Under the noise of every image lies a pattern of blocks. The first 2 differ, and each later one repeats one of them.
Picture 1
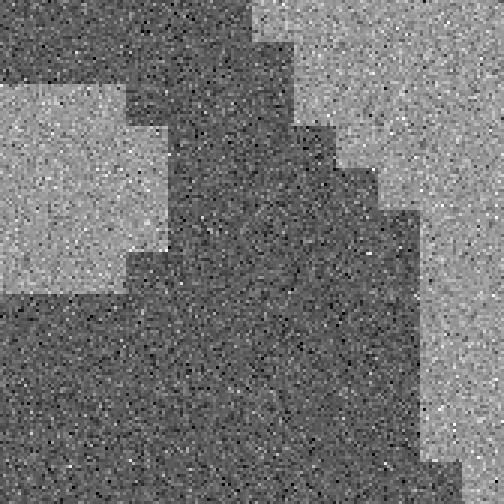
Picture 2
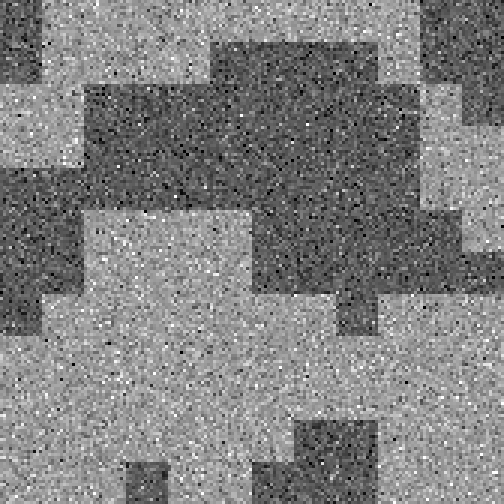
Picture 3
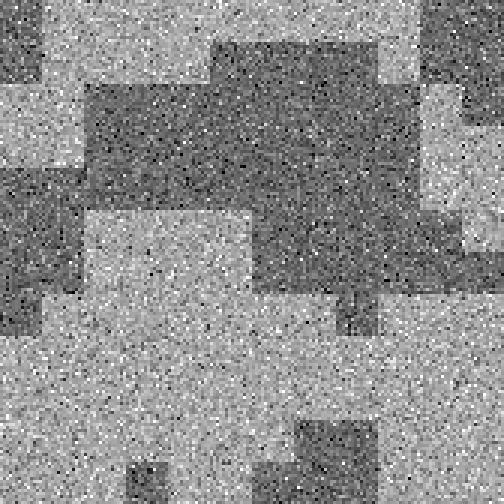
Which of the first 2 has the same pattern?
2
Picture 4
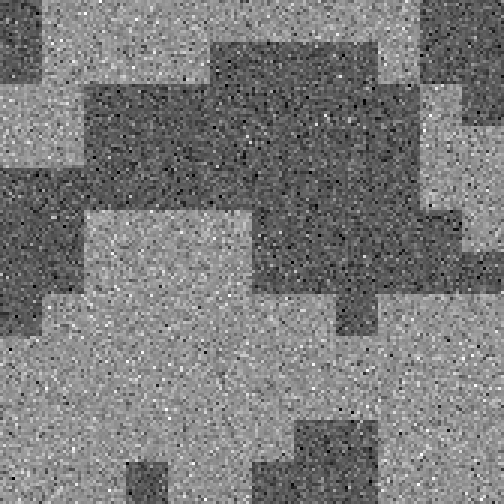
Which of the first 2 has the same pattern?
2
